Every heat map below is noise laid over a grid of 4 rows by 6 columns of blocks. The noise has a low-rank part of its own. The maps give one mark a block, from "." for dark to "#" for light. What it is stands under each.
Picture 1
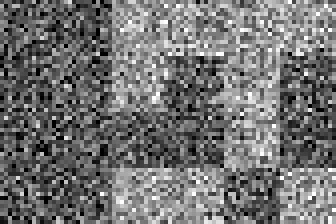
..####
..#.#.
....#.
..##.#
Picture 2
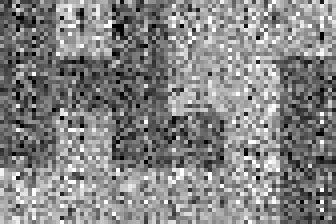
.#.###
...##.
.#..#.
#####.
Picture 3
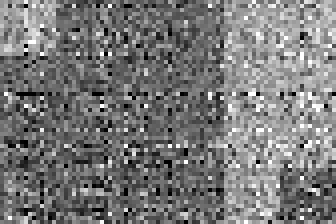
#...##
....##
....##
....#.
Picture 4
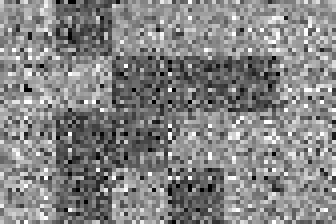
#.####
##...#
#..###
#.#.##
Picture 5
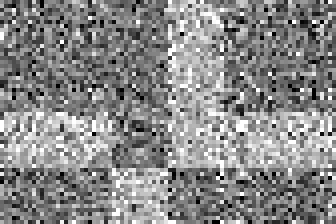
...#..
...#..
##.###
..#...
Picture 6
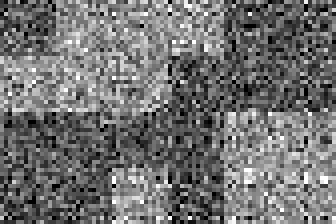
.###..
###...
....##
..#.##
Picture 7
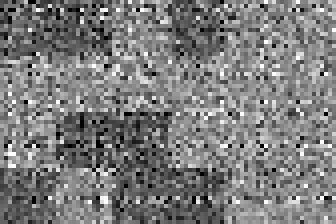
..#.##
######
#..###
.#..##
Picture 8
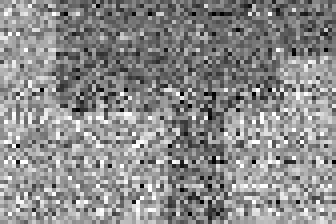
#.....
#....#
###.##
###.##
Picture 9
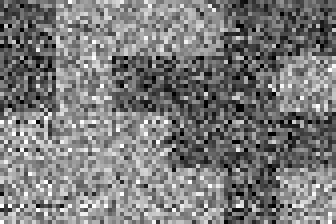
.###..
.#...#
###...
####.#
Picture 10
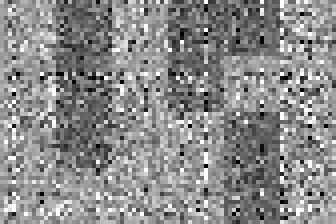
#.#..#
#.#.##
#.##.#
####.#
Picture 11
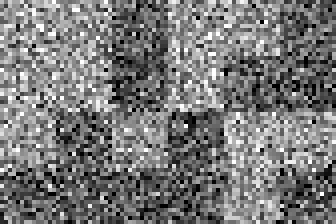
##.##.
##.#..
#.#.##
....#.
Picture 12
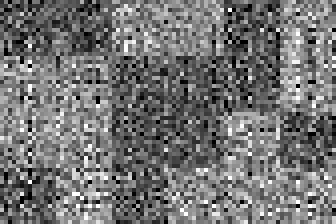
..##.#
##...#
##..#.
.#.###
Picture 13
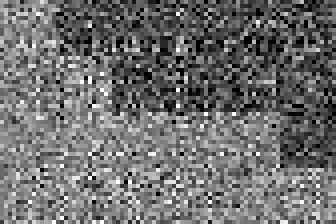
#.....
##....
#####.
######
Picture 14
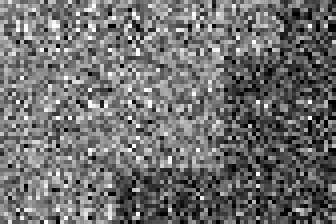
#####.
####..
####..
##....
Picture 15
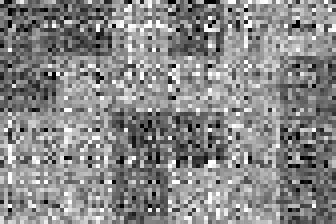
..#.##
.####.
##..#.
##.##.
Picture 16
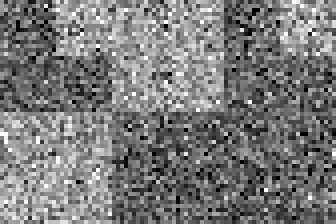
.###.#
..##..
##....
##....
